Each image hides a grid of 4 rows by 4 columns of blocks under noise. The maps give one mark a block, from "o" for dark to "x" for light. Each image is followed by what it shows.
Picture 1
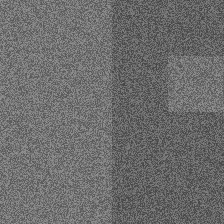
x x o o
x x o x
x x o o
x x o o
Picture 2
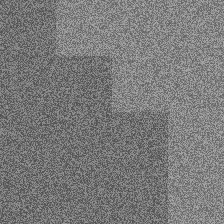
o x x x
o o x x
o o o x
o o o x
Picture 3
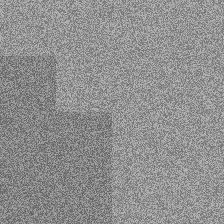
x x x x
o x x x
o o x x
o o x x
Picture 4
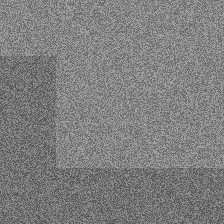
x x x x
o x x x
o x x x
o o o o
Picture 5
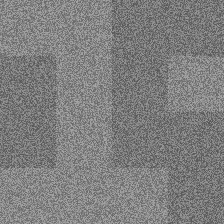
x x o o
o x o x
o x o o
x x x o
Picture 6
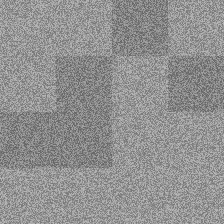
x x o x
x o x o
o o x x
x x x x
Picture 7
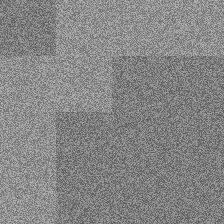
o x x x
x x o o
x o o o
x o o o
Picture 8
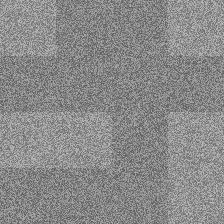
x o o x
o o o o
x x o x
o o o x
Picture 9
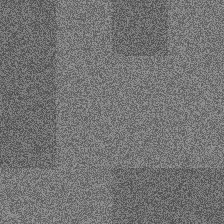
o x o x
o x x x
o x x x
x x o o
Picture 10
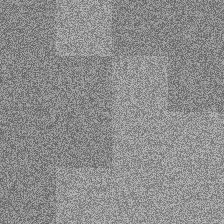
o x o o
o o x o
o o x x
o x x x
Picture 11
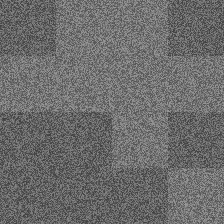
o x x o
x x x x
o o x o
o o o x
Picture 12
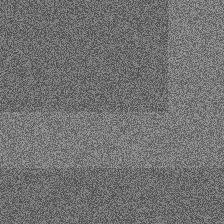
o o o x
o o o x
x x x x
o o o o
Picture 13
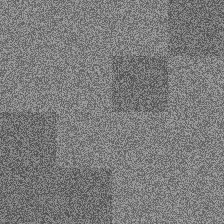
x x x o
x x o x
o x x x
o o x x
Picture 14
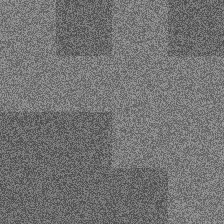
x o x o
x x x x
o o x x
o o o x
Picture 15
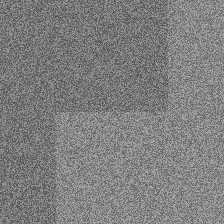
o o o x
o o o x
o x x x
o x x x
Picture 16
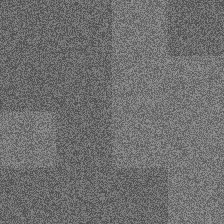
o o x o
o o x x
x o x x
o o o x
